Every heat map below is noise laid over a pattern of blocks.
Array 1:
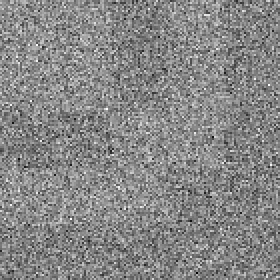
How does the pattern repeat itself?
mirrored about the diagonal from the top left
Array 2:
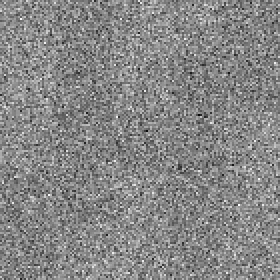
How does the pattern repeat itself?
the same after a half turn
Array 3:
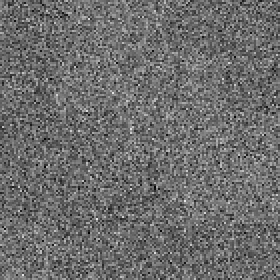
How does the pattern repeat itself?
mirrored about the diagonal from the bottom left
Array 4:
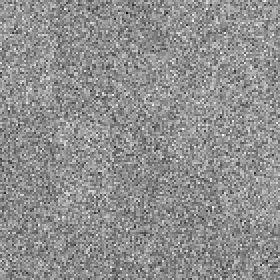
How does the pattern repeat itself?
no symmetry
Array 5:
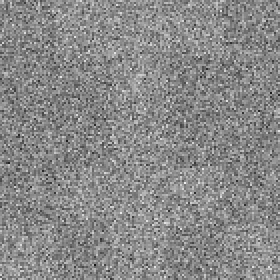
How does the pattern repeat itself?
left and right mirror each other
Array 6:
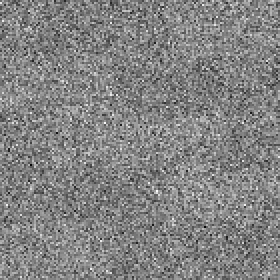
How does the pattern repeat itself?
the same after a half turn
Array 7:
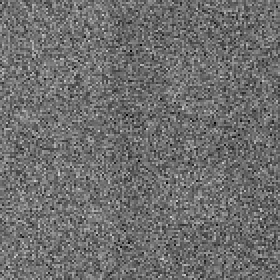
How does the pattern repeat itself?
top and bottom mirror each other
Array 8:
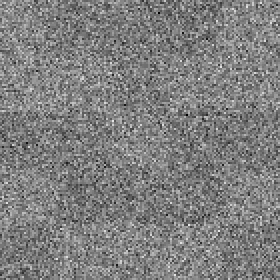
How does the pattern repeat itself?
left and right mirror each other
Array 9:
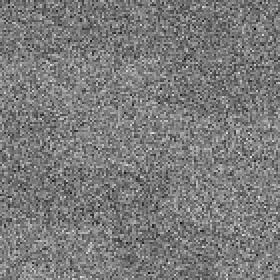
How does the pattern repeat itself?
no symmetry
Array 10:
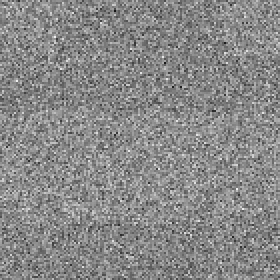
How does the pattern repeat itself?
left and right mirror each other
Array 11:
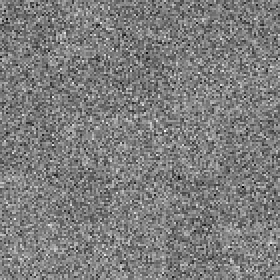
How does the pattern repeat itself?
no symmetry
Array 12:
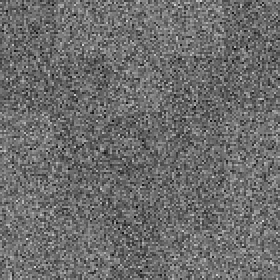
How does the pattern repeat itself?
left and right mirror each other
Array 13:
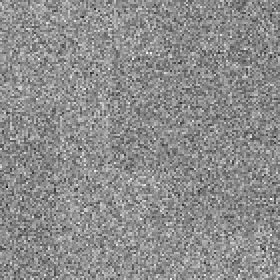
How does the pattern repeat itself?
no symmetry
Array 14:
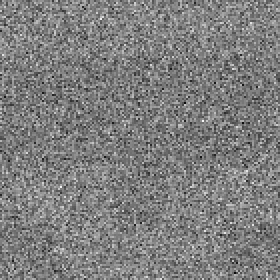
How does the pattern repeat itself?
left and right mirror each other
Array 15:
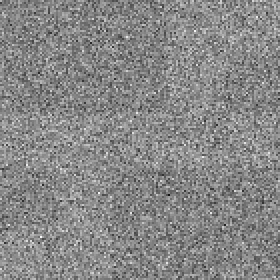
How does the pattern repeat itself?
the same after a half turn
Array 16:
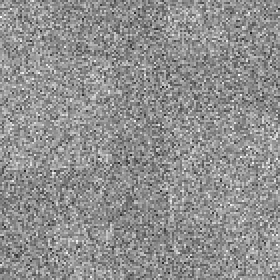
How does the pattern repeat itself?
the same after a half turn
